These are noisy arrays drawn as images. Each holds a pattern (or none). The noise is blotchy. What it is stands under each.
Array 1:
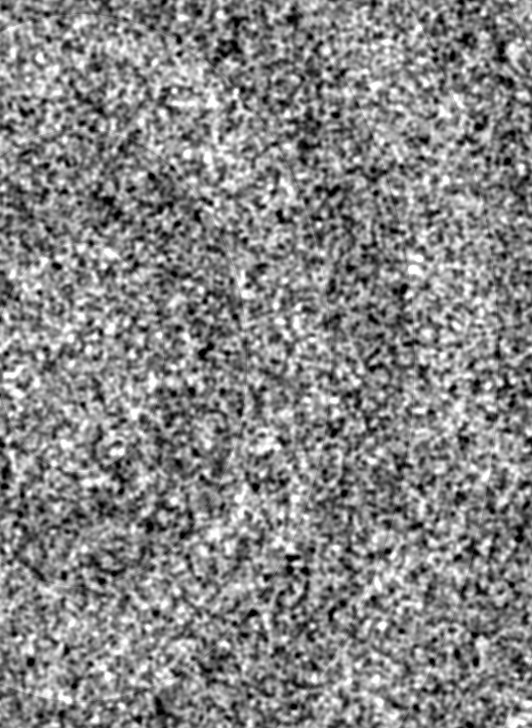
rings round one point
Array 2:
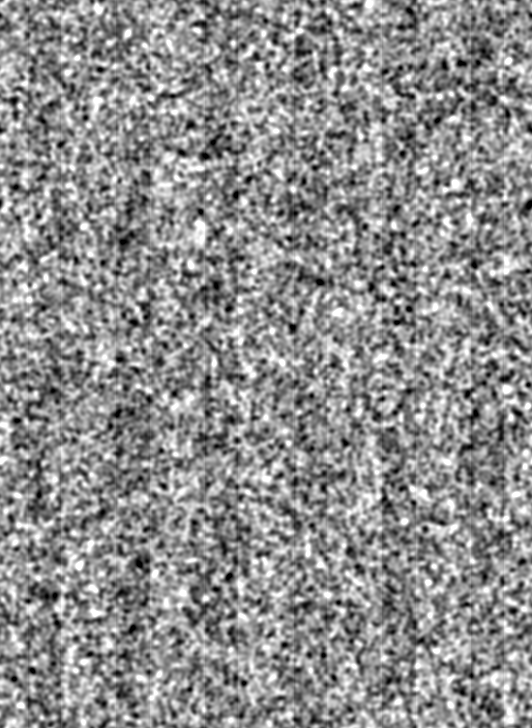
vertical stripes
